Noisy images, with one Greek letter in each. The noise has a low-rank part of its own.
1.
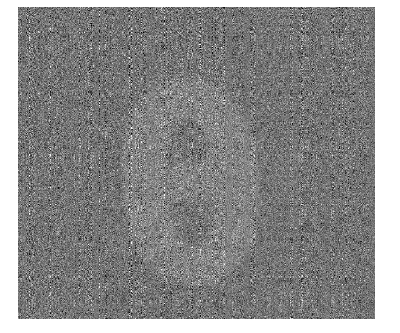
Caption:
light theta
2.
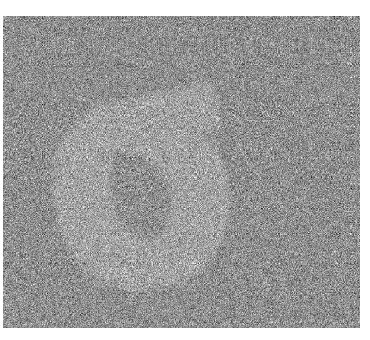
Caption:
light sigma
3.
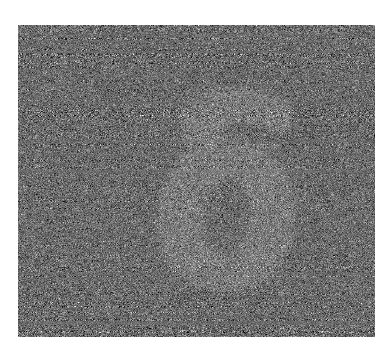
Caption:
light delta
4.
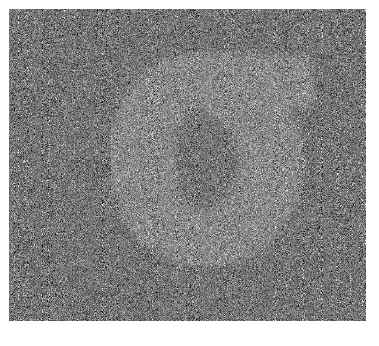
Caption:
light sigma
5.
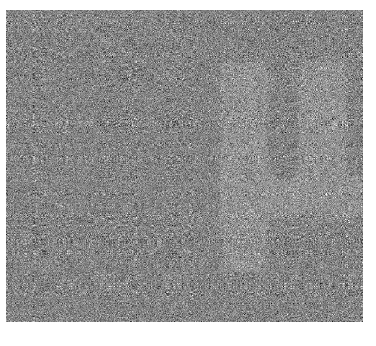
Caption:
light mu
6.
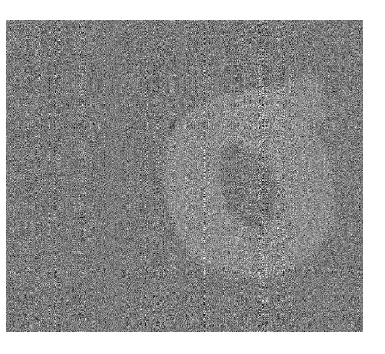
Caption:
light sigma
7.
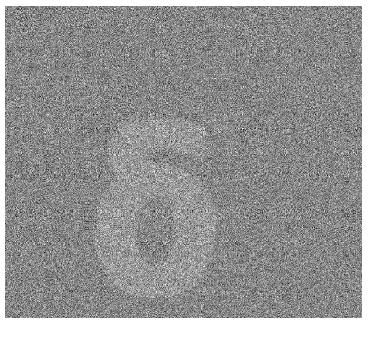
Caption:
light delta
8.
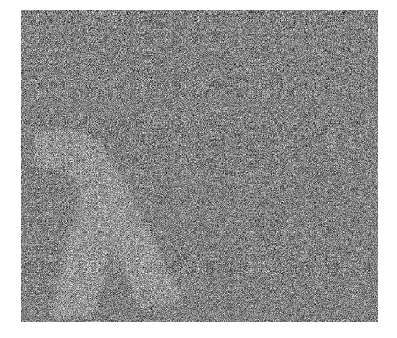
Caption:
light lambda
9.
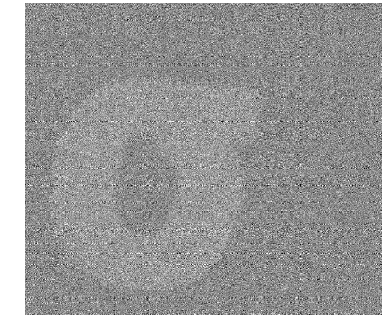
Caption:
light sigma
